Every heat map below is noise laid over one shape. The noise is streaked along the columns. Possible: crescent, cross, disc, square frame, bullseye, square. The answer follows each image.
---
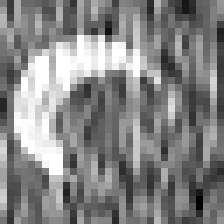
crescent
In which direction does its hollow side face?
down and right
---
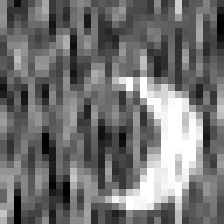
crescent
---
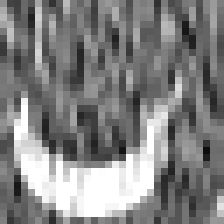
crescent
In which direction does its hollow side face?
up
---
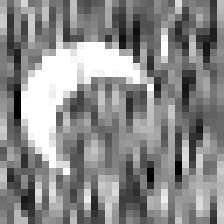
crescent
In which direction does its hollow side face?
down and right
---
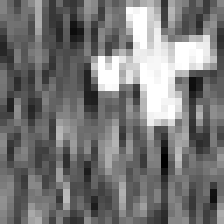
cross
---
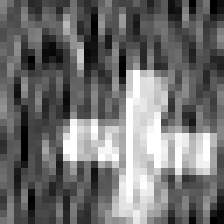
cross
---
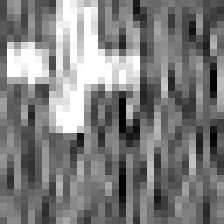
cross
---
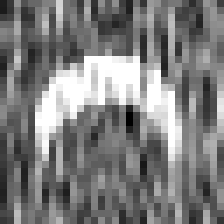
crescent
